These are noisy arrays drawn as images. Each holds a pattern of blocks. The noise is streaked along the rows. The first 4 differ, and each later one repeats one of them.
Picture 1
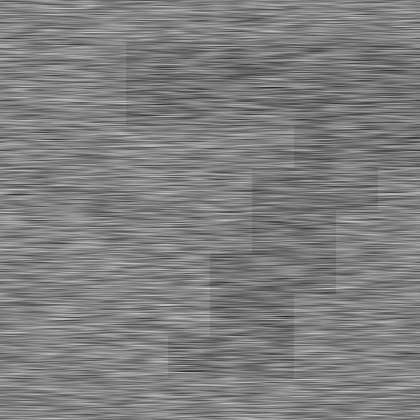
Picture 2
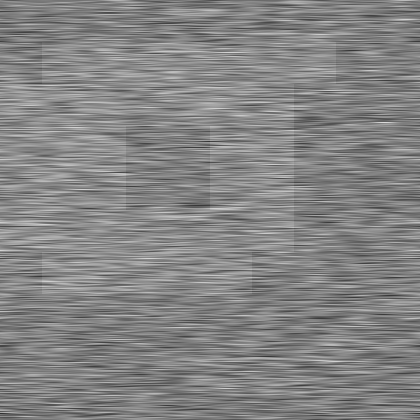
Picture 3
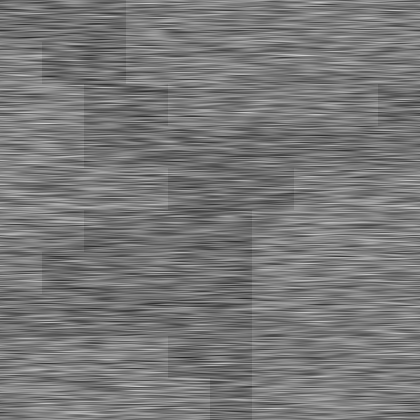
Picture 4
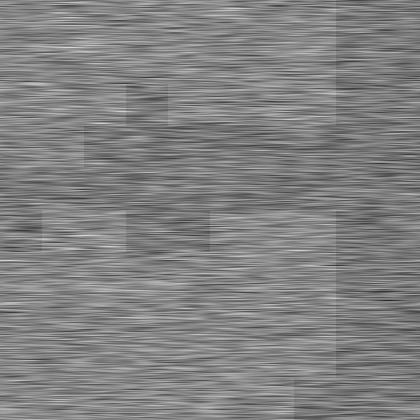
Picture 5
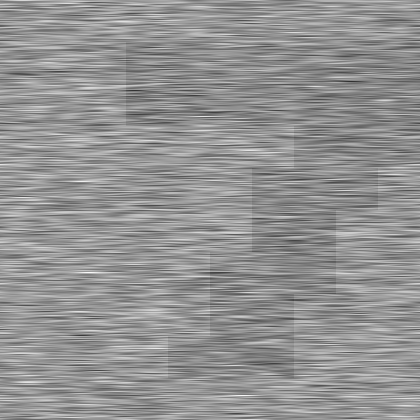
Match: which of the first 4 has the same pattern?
1
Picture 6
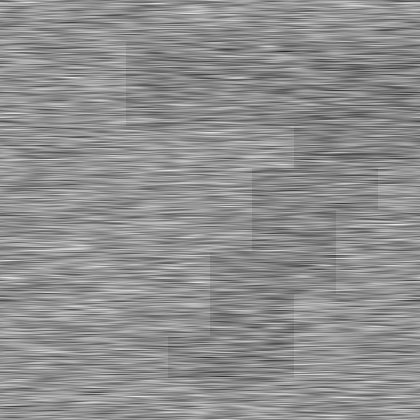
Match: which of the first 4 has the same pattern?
1
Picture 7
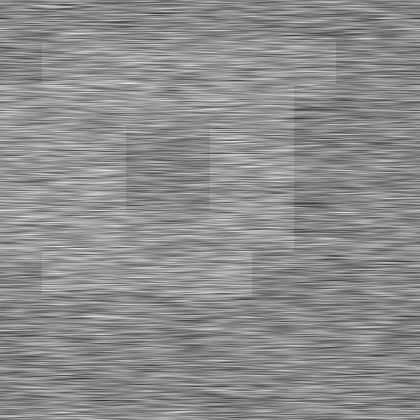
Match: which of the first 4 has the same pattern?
2
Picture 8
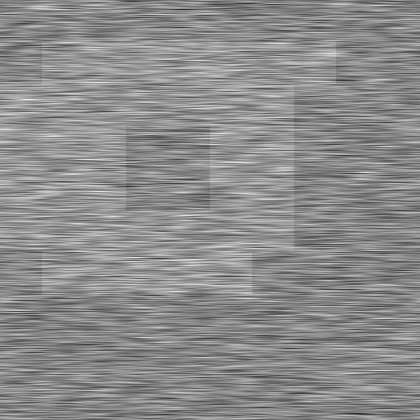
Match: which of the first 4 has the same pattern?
2
